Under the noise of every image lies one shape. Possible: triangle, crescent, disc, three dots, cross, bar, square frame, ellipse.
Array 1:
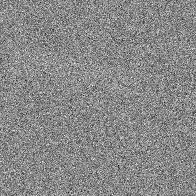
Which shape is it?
bar
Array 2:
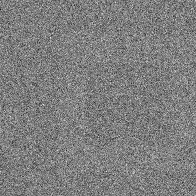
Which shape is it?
square frame
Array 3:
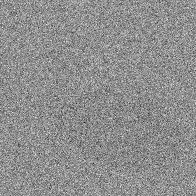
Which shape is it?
ellipse
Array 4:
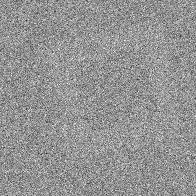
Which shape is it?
square frame
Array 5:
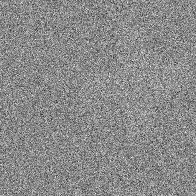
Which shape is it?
cross
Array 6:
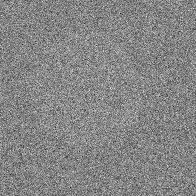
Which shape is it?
disc
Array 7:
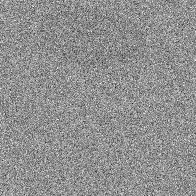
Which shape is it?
ellipse
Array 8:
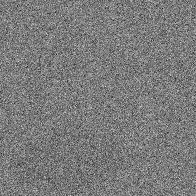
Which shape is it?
ellipse
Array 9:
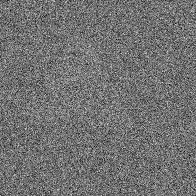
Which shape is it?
triangle
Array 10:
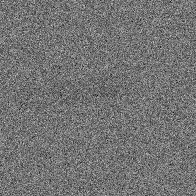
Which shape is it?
bar
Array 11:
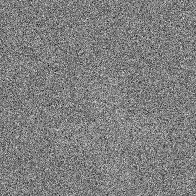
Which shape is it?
cross
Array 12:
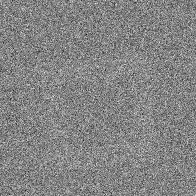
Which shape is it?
square frame
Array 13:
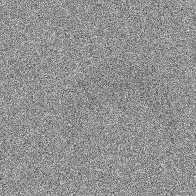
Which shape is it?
crescent
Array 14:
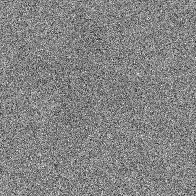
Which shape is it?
cross
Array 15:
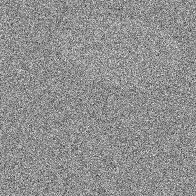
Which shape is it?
ellipse
